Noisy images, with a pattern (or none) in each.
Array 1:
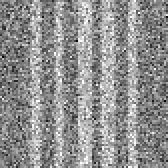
bands of columns
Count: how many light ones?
5
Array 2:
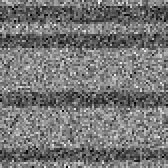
bands of rows
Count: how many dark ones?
4
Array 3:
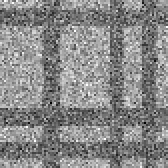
bands of rows crossing bands of columns
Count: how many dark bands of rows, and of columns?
3 and 3
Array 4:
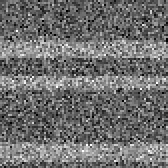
bands of rows
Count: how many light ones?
3
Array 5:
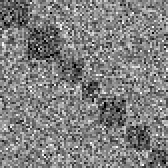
blocks along the diagonal
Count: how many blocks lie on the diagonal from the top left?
7
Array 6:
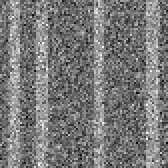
bands of columns
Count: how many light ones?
4
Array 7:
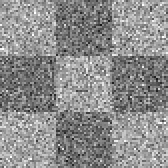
a checkerboard
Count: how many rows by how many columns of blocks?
3 by 3
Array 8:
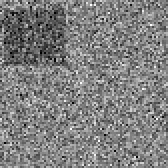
one block
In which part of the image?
top left
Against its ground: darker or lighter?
darker
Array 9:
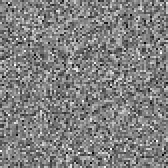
only noise
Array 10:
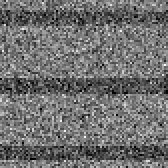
bands of rows
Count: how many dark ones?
3
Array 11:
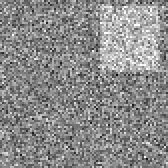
one block
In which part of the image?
top right
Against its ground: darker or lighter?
lighter
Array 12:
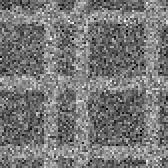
bands of rows crossing bands of columns
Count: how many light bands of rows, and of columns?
3 and 3
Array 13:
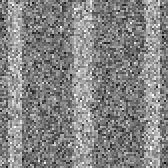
bands of columns
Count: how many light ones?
3
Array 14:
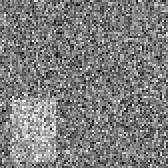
one block
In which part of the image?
bottom left
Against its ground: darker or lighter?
lighter
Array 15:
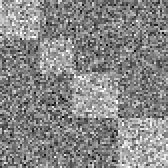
blocks along the diagonal
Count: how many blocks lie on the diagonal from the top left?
4
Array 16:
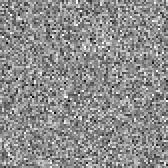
only noise
